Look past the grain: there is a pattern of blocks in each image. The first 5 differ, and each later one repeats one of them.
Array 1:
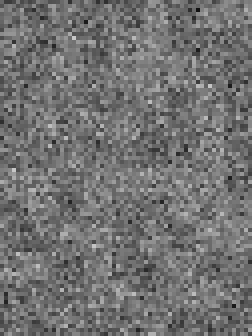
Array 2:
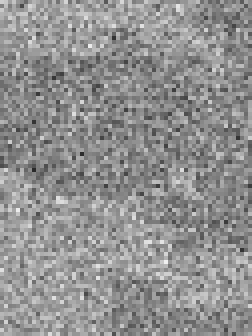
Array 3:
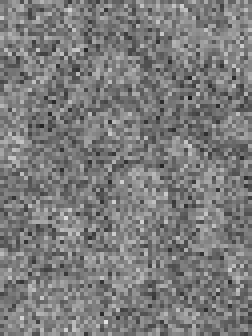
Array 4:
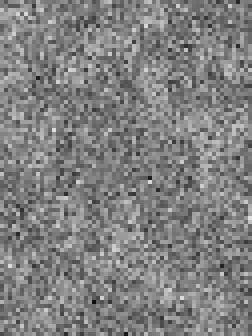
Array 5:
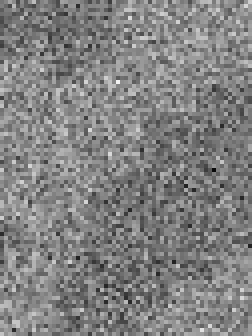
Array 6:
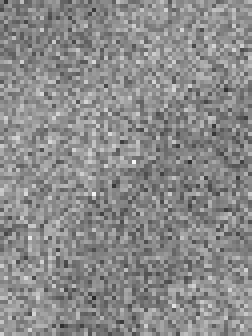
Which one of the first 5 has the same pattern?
5
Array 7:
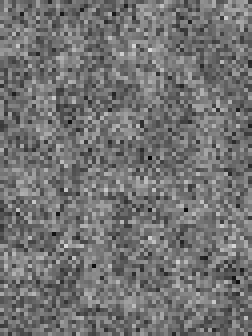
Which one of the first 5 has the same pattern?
1
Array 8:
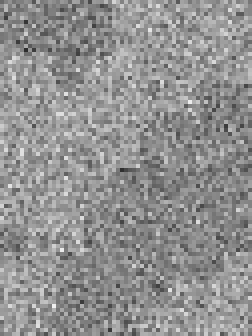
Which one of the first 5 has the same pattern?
5
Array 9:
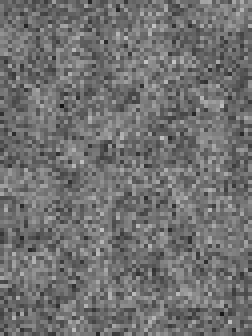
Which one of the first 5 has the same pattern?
1
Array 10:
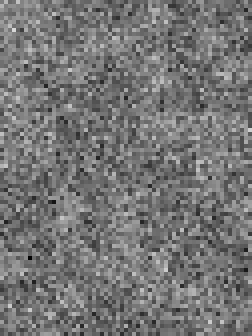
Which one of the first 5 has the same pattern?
4
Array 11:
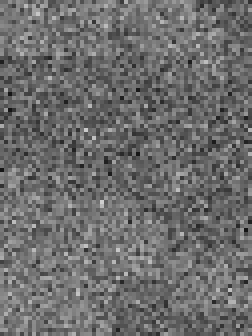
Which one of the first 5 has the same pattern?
2
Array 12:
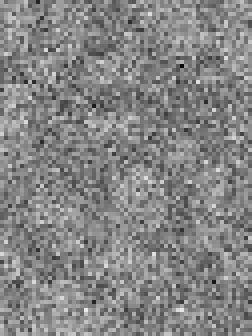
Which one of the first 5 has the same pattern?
3
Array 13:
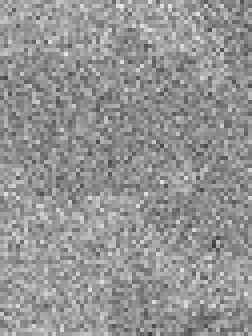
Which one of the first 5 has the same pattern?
2
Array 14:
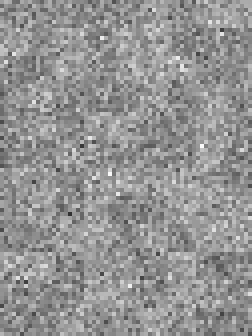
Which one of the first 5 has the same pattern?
1
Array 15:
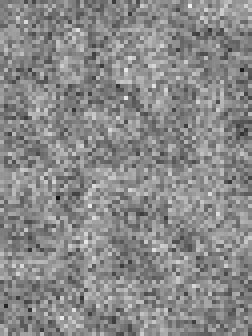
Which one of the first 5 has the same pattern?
1
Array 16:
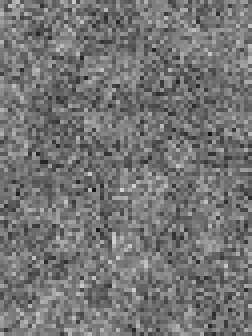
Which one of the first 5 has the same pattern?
3
